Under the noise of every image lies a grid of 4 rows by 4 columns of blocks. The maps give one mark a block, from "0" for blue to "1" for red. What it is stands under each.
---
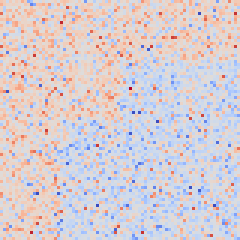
1111
1100
1000
1000
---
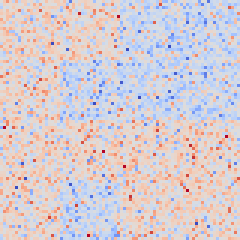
1100
1000
1111
1011
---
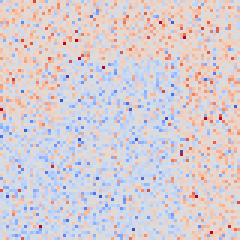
1111
1001
0001
0001
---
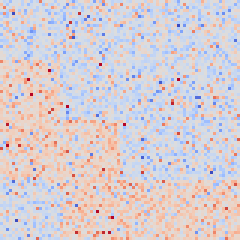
0000
1000
1100
0111
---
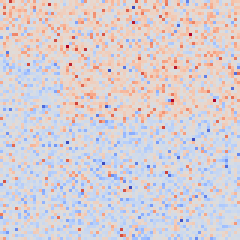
1111
0111
0000
0000
